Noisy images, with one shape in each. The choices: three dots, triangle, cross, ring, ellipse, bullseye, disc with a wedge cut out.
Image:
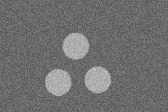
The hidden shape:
three dots
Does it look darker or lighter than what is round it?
lighter
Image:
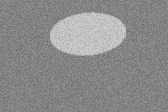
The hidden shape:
ellipse
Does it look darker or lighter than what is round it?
lighter
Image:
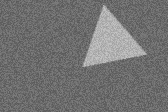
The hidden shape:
triangle
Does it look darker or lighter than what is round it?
lighter
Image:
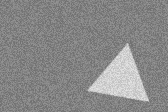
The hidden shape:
triangle
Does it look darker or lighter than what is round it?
lighter
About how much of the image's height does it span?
half
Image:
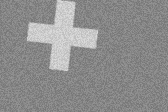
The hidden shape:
cross
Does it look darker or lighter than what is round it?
lighter
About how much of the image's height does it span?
two thirds
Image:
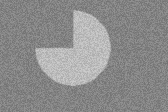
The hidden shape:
disc with a wedge cut out
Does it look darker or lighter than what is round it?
lighter
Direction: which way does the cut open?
up and left
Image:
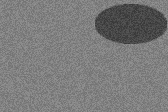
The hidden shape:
ellipse
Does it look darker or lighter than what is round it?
darker
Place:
top right
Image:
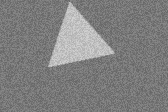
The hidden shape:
triangle
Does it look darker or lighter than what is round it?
lighter
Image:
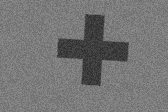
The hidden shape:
cross
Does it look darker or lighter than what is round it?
darker
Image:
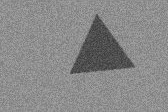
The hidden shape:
triangle
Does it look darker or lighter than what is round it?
darker
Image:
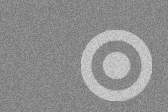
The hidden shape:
bullseye
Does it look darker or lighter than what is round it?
lighter
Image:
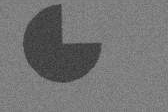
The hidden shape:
disc with a wedge cut out
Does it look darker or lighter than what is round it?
darker
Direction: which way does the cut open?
up and right
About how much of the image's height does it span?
two thirds
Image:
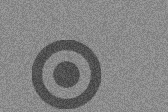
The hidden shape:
bullseye
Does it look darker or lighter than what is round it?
darker
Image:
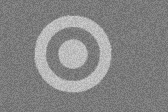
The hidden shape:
bullseye
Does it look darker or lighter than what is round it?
lighter
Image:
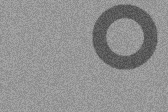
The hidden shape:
ring
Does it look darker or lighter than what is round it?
darker
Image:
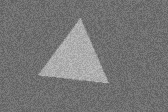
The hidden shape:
triangle
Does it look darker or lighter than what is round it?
lighter
